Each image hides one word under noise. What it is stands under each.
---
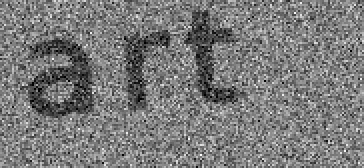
art
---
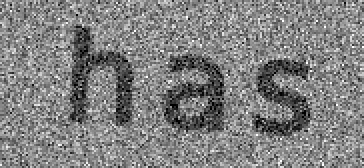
has
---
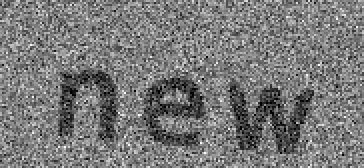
new
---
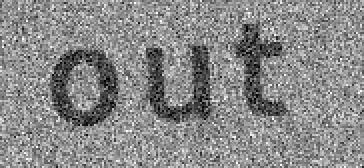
out
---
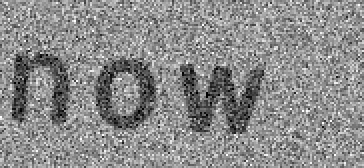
now
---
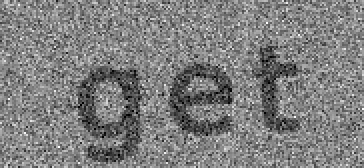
get
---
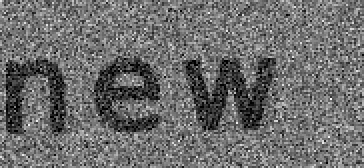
new
